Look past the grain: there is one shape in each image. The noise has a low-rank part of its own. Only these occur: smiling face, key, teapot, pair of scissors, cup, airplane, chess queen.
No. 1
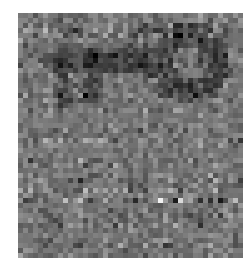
key
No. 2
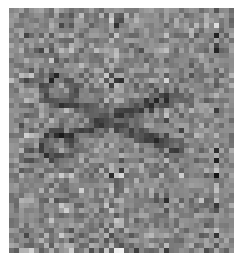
pair of scissors
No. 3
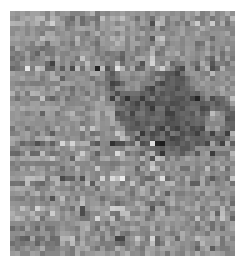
teapot
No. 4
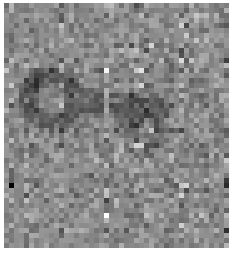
key
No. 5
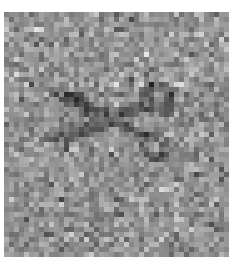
pair of scissors
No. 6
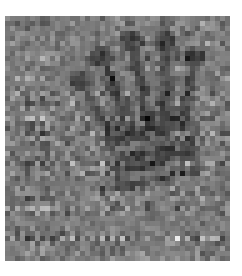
chess queen
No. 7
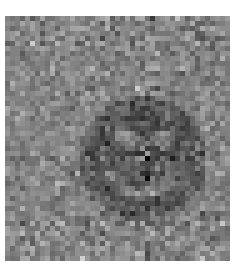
smiling face
